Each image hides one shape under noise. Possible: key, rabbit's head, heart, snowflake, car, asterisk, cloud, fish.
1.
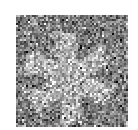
asterisk
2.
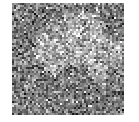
car
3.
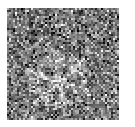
snowflake
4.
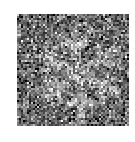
snowflake
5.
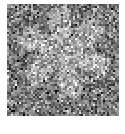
asterisk
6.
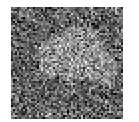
cloud
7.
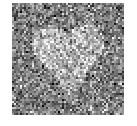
heart
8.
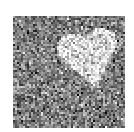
heart
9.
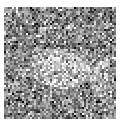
fish
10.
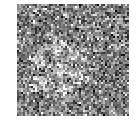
snowflake
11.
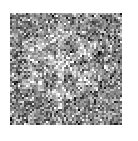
snowflake
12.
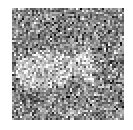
fish
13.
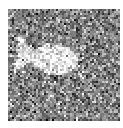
fish
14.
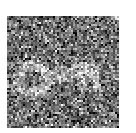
key
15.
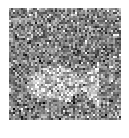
fish
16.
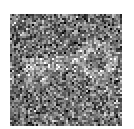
key
